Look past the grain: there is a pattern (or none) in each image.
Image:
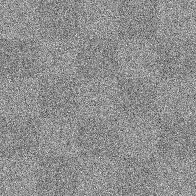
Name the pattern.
a checkerboard
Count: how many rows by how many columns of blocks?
5 by 5
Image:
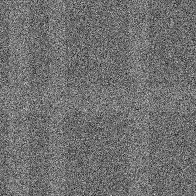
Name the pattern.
bands of rows crossing bands of columns
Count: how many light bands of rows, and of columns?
1 and 3
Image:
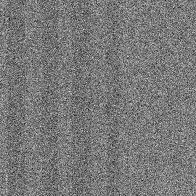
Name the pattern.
bands of columns
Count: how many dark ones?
4
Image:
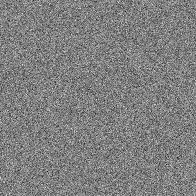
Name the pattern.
only noise
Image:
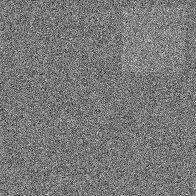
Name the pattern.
one block
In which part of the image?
top right
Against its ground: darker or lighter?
lighter
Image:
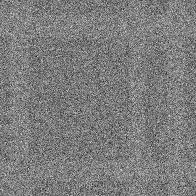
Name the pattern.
bands of rows crossing bands of columns
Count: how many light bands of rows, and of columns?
2 and 3
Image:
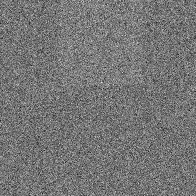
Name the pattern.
one block
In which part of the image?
top middle
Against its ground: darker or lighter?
lighter
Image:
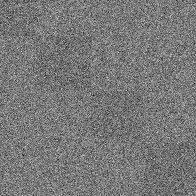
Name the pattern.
blocks along the diagonal
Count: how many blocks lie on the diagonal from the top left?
4
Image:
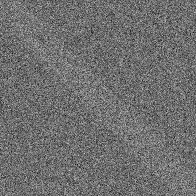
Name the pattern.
a diagonal band
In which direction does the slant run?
top left to bottom right
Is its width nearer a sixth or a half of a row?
a sixth
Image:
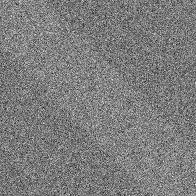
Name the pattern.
a diagonal band
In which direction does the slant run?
top left to bottom right
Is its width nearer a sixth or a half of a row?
a half
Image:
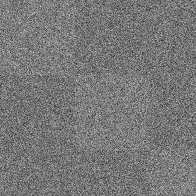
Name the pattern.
blocks along the diagonal
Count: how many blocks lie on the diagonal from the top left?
3
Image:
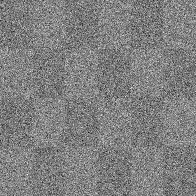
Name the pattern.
a checkerboard
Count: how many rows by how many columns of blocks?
4 by 6
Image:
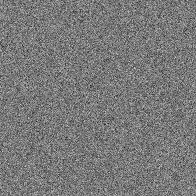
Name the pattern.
only noise
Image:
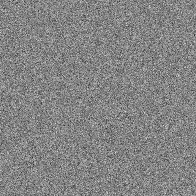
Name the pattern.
only noise
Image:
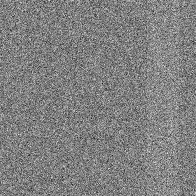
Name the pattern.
one band of columns
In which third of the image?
right
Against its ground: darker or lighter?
lighter
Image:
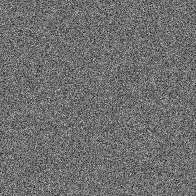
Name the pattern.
only noise
